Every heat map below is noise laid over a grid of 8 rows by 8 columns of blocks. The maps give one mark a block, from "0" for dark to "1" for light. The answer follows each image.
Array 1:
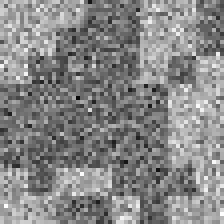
1 1 1 0 0 1 1 0
1 1 0 0 0 1 1 0
1 0 0 0 0 1 0 1
0 0 0 0 0 0 1 1
0 0 0 0 0 0 1 1
0 0 0 0 0 0 1 1
1 0 1 1 0 0 0 1
1 1 0 0 1 0 1 1
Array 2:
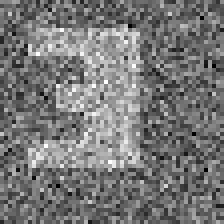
0 0 0 0 0 0 0 0
0 1 1 1 1 0 0 0
0 0 0 1 1 0 0 0
0 0 1 1 1 0 0 0
0 0 0 1 1 0 0 0
0 1 1 1 1 0 0 0
0 0 0 0 0 0 0 0
0 0 0 0 0 0 0 0
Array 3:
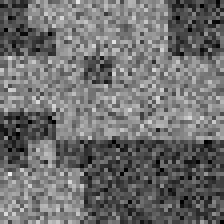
0 1 1 1 1 1 0 0
0 0 1 1 1 1 0 0
1 1 1 0 1 1 1 1
1 1 1 1 1 1 1 1
0 0 1 1 1 1 1 1
0 1 0 0 0 0 0 0
1 1 1 0 0 0 0 0
1 1 1 0 0 0 0 0
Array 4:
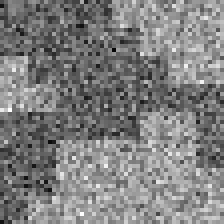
0 0 0 0 1 1 1 1
0 0 0 0 0 1 1 1
1 0 0 0 0 0 1 1
1 1 0 0 0 0 0 0
0 0 0 0 0 1 1 0
0 0 1 1 1 1 1 0
0 0 1 1 1 1 1 1
0 1 1 1 1 1 1 1
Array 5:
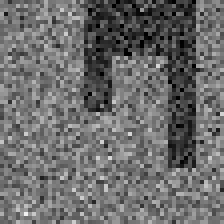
1 1 1 0 0 0 0 1
1 1 1 0 0 0 0 1
1 1 1 0 1 1 0 1
1 1 1 0 1 1 0 1
1 1 1 1 1 1 0 1
1 1 1 1 1 1 0 1
1 1 1 1 1 1 1 1
1 1 1 1 1 1 1 1
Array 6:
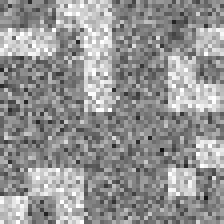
0 0 1 1 0 0 0 0
1 1 0 1 0 0 0 1
0 0 0 1 0 0 1 0
0 0 0 1 0 0 1 1
0 0 0 0 0 0 0 0
0 0 0 0 0 0 0 1
0 1 1 0 0 0 1 0
1 0 1 0 0 0 0 0
